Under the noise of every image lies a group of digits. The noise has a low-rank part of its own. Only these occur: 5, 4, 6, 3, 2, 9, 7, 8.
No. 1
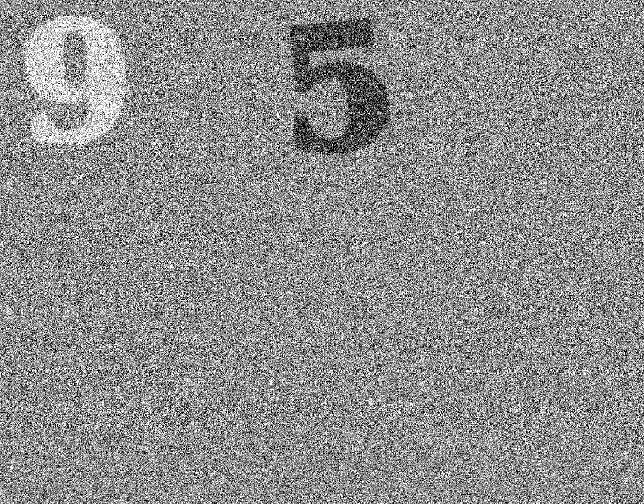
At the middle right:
nothing
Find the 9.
top left
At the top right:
nothing
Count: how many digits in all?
2
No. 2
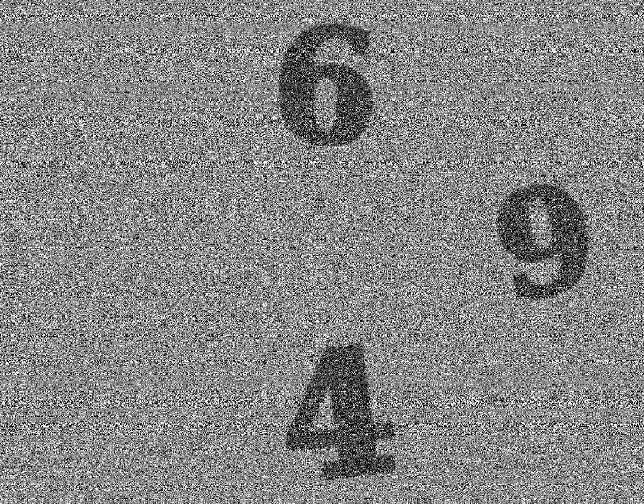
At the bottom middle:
4
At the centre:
nothing
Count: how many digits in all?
3
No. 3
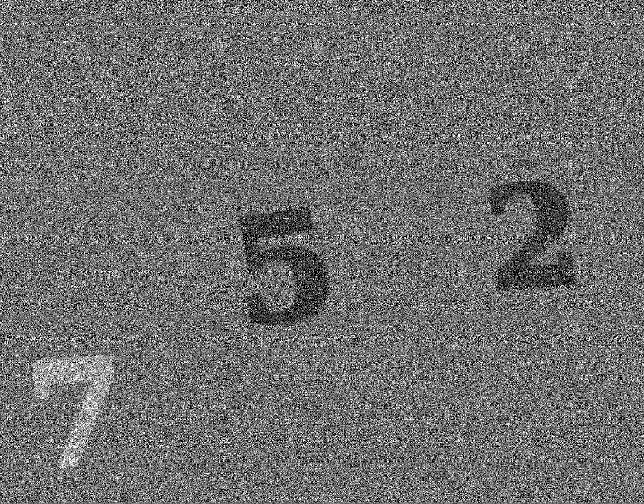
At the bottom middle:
nothing
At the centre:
5
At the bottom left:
7
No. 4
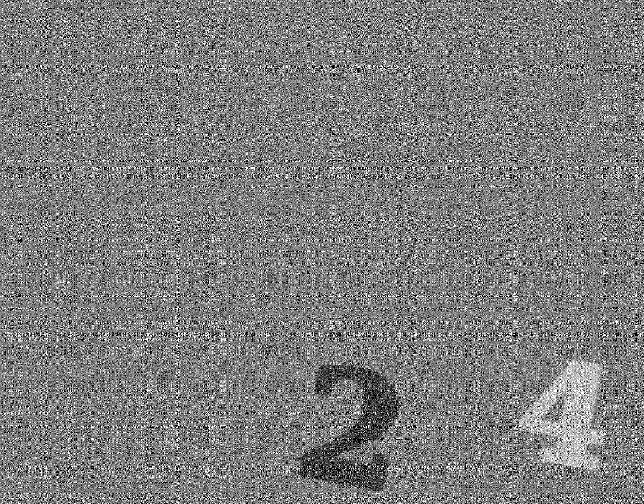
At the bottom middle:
2
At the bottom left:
nothing
